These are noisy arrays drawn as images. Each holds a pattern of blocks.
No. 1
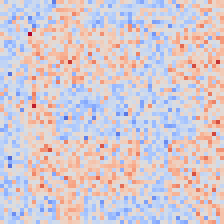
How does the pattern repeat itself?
top and bottom mirror each other
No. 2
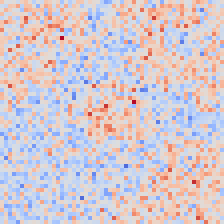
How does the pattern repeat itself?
mirrored about the diagonal from the bottom left
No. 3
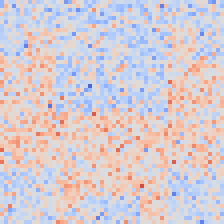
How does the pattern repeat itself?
left and right mirror each other
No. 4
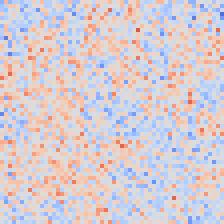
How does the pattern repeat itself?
no symmetry
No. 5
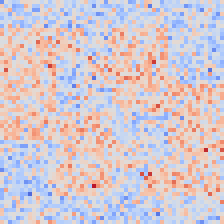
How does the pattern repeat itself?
the same after a half turn
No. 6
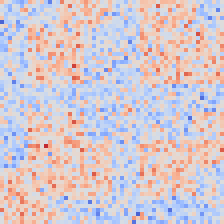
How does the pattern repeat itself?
mirrored about the diagonal from the bottom left
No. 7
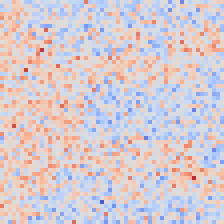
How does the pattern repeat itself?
top and bottom mirror each other
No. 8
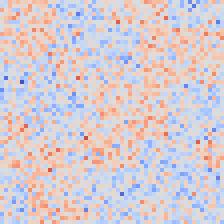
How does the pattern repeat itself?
mirrored about the diagonal from the top left
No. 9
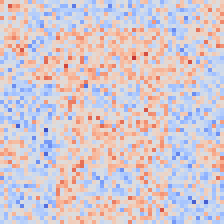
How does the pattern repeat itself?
left and right mirror each other
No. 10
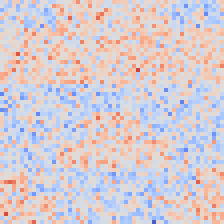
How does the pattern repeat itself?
left and right mirror each other
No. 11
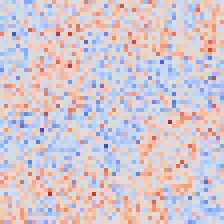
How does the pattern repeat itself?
the same after a half turn
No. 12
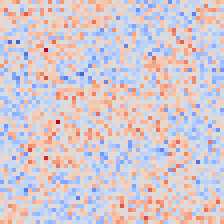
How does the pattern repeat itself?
the same after a half turn
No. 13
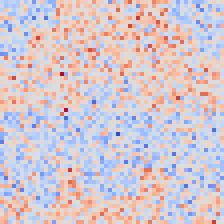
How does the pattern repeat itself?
left and right mirror each other
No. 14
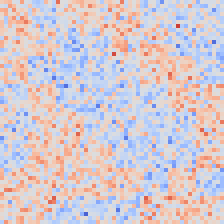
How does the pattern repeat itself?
mirrored about the diagonal from the bottom left
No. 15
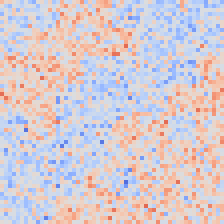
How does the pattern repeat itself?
mirrored about the diagonal from the top left
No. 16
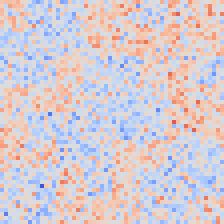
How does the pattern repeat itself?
mirrored about the diagonal from the bottom left
